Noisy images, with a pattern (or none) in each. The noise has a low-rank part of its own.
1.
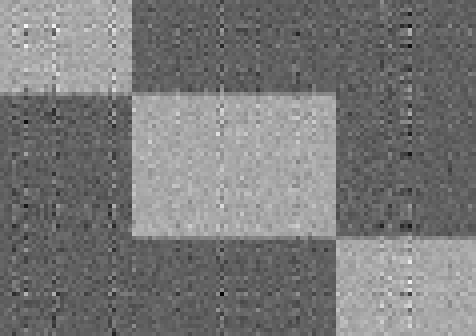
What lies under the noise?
blocks along the diagonal
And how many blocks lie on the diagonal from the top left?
3
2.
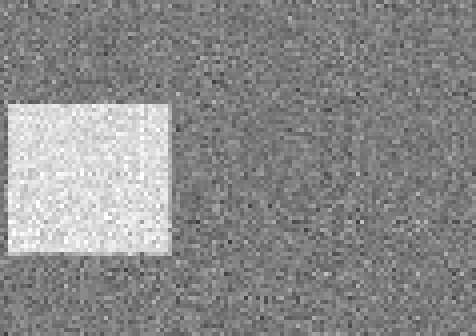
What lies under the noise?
one block
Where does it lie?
middle left
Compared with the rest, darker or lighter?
lighter
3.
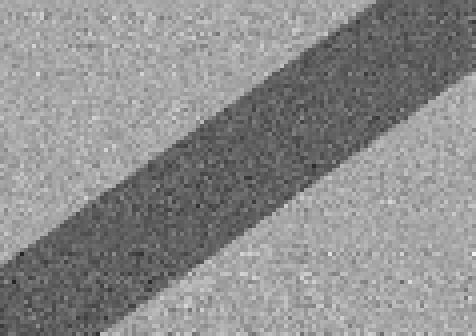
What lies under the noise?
a diagonal band
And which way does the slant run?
bottom left to top right
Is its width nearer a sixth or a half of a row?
a half
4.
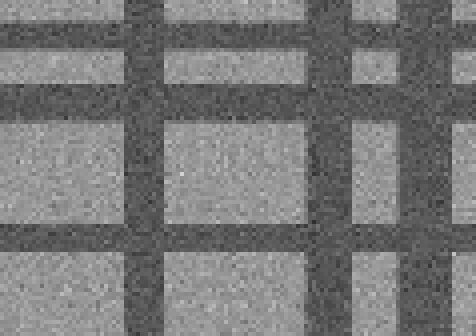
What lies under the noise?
bands of rows crossing bands of columns
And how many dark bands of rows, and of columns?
3 and 3
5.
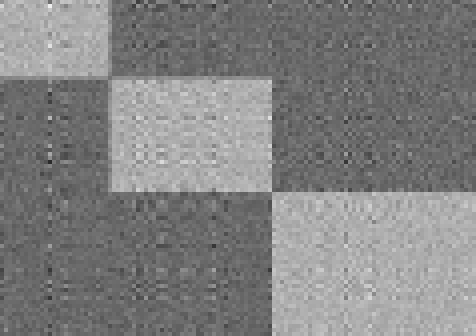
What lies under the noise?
blocks along the diagonal
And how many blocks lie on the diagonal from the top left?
3
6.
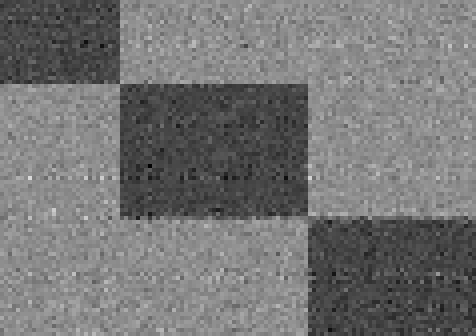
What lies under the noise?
blocks along the diagonal
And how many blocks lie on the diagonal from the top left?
3
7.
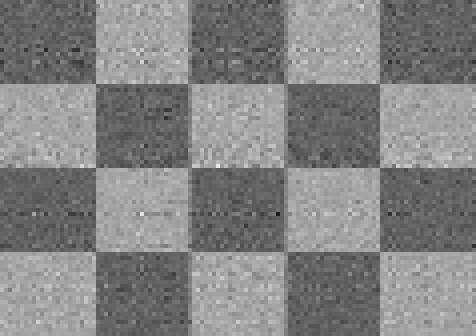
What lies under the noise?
a checkerboard
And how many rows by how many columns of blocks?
4 by 5
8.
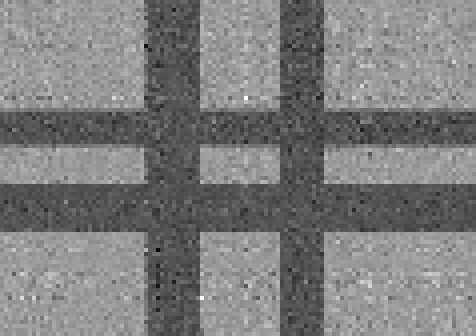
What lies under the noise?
bands of rows crossing bands of columns
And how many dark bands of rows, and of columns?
2 and 2
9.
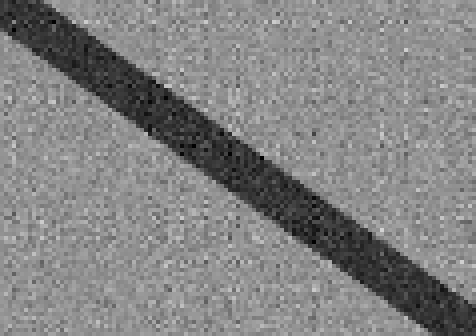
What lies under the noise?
a diagonal band
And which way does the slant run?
top left to bottom right
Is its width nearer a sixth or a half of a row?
a sixth
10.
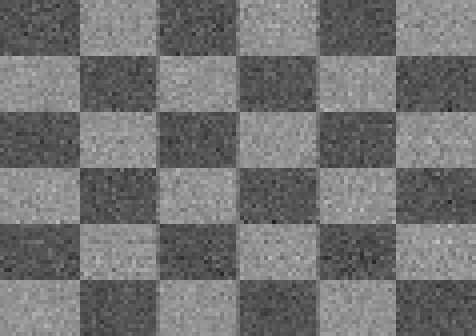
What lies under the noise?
a checkerboard
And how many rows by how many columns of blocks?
6 by 6
